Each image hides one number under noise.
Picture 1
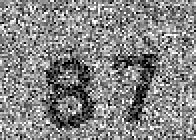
87
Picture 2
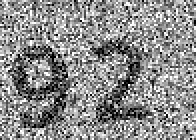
92
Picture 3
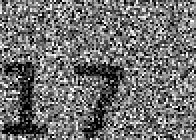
17
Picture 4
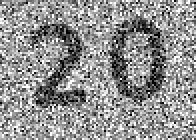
20
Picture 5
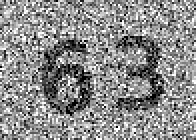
63
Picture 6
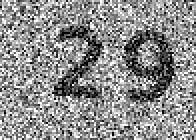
29
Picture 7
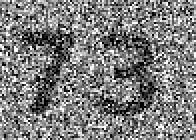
73
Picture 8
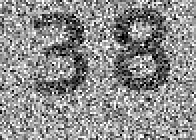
38
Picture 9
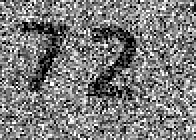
72
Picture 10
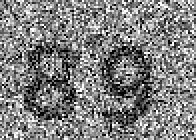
89
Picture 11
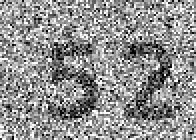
52
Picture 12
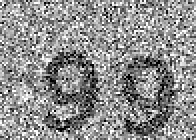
99
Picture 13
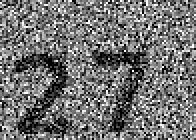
27
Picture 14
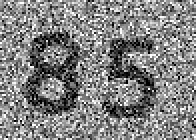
85
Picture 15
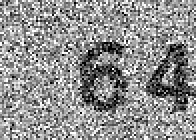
64
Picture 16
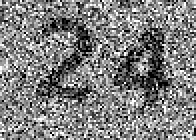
24
